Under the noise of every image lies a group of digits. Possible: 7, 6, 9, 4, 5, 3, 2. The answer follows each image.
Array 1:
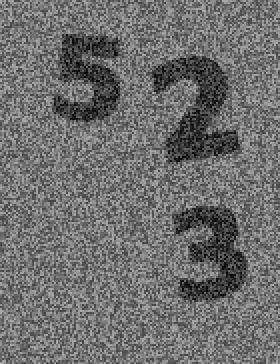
top left: 5; top right: 2; bottom right: 3
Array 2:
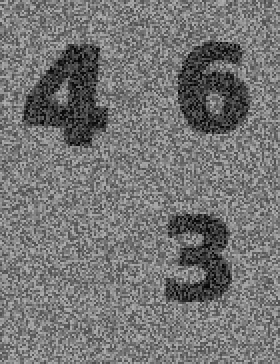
top left: 4; top right: 6; bottom right: 3
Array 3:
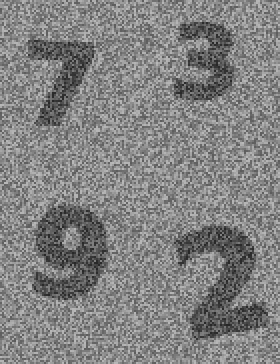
top left: 7; top right: 3; bottom left: 9; bottom right: 2
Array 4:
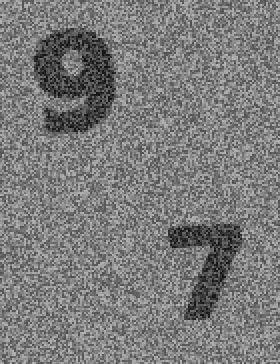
top left: 9; bottom right: 7
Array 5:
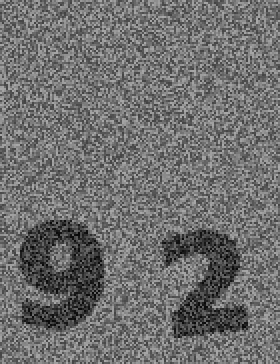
bottom left: 9; bottom right: 2
